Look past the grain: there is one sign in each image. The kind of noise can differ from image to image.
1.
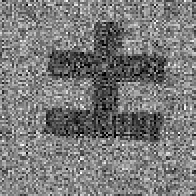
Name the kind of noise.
low rank plus noise
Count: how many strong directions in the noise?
three or four
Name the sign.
plus-minus sign
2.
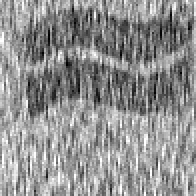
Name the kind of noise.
streaked along the columns
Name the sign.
approximately sign
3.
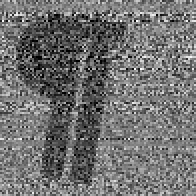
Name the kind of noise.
rows of uneven size
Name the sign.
pilcrow
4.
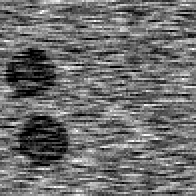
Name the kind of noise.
streaked along the rows
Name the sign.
colon
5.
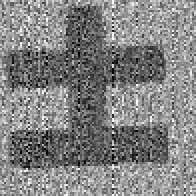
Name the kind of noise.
columns of uneven size
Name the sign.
plus-minus sign
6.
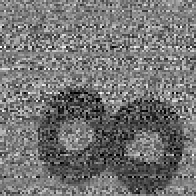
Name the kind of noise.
rows of uneven size
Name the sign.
infinity sign
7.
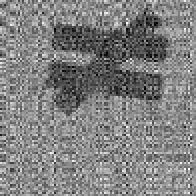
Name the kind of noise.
low rank plus noise
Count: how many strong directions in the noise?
one
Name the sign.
not-equal sign
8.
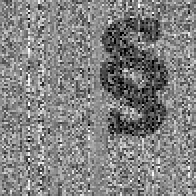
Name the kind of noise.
columns of uneven size
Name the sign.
section sign
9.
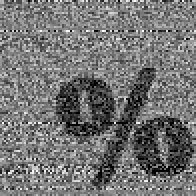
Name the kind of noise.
rows of uneven size
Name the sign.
percent sign
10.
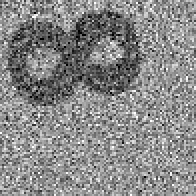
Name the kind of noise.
low rank plus noise
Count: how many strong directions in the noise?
five to eight
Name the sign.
infinity sign
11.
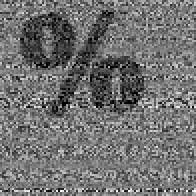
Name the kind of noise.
rows of uneven size
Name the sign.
percent sign
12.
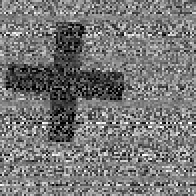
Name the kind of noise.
rows of uneven size
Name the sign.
plus sign
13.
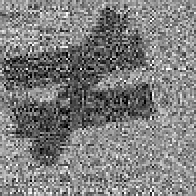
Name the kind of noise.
low rank plus noise
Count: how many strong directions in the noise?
three or four
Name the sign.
not-equal sign
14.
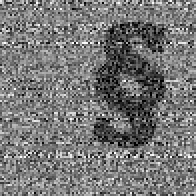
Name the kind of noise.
rows of uneven size
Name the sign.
section sign
